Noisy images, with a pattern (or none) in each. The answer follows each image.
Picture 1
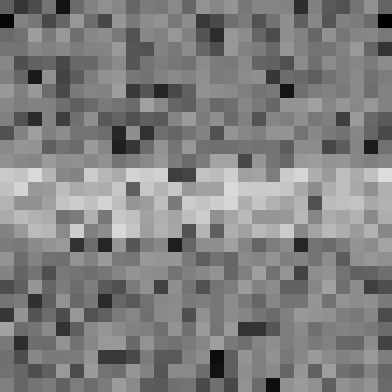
one horizontal stripe
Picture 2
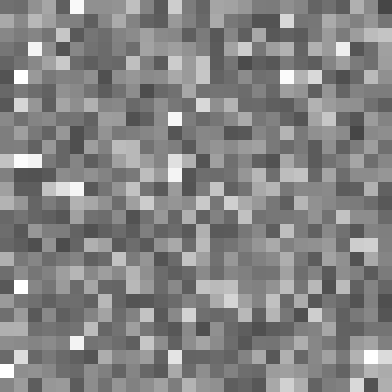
only noise
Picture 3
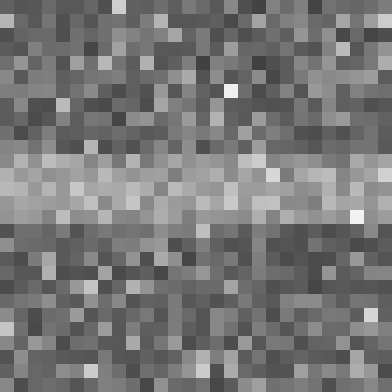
one horizontal stripe
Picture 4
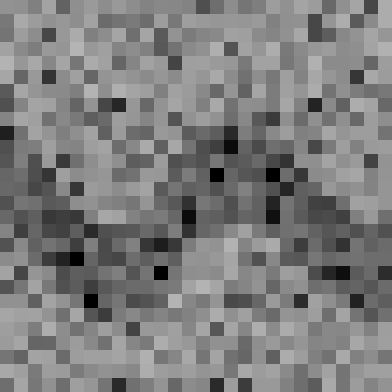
a wavy band
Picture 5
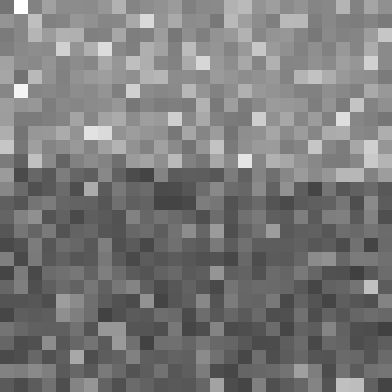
a sharp edge
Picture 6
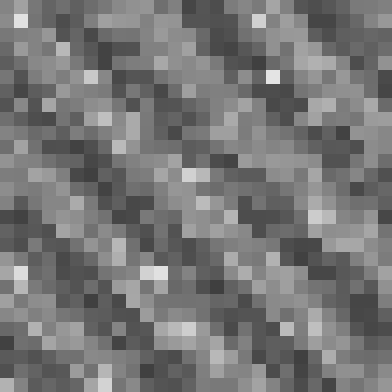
diagonal stripes
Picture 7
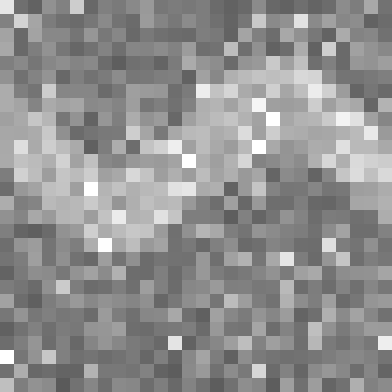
a wavy band
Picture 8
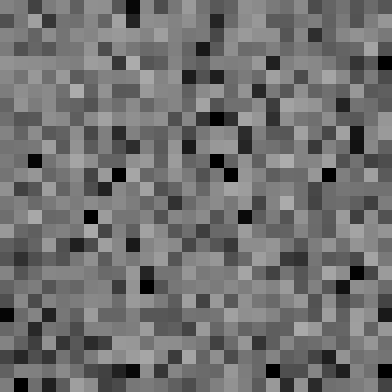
only noise
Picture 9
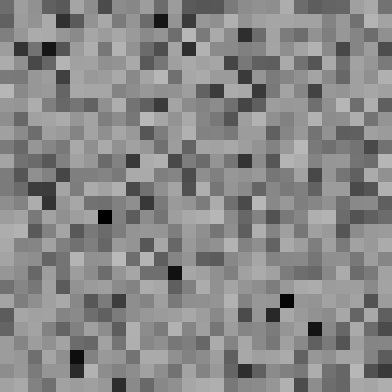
only noise
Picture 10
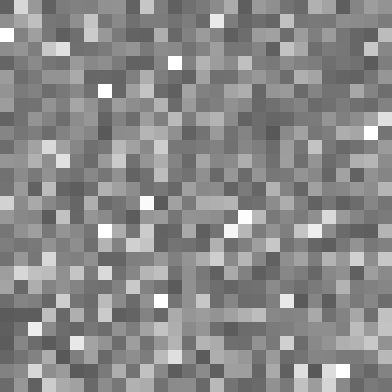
only noise
